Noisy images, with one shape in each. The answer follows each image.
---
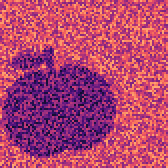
dark apple
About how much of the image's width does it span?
two thirds
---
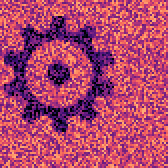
dark gear
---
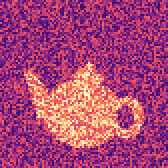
light teapot
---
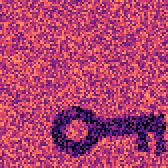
dark key
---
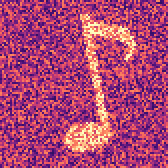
light musical note
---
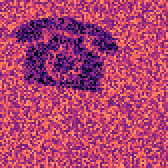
dark telephone
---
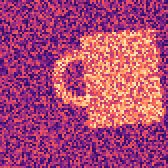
light cup
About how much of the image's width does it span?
two thirds
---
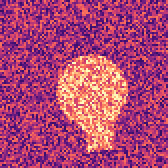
light light bulb
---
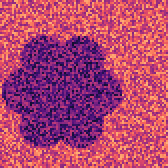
dark flower
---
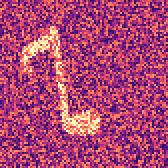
light musical note
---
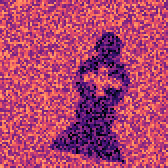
dark chess bishop
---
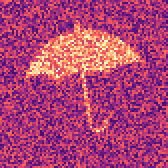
light umbrella
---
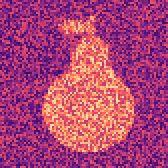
light pear
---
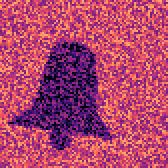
dark bell
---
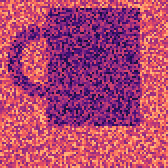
dark cup
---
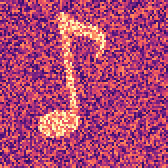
light musical note
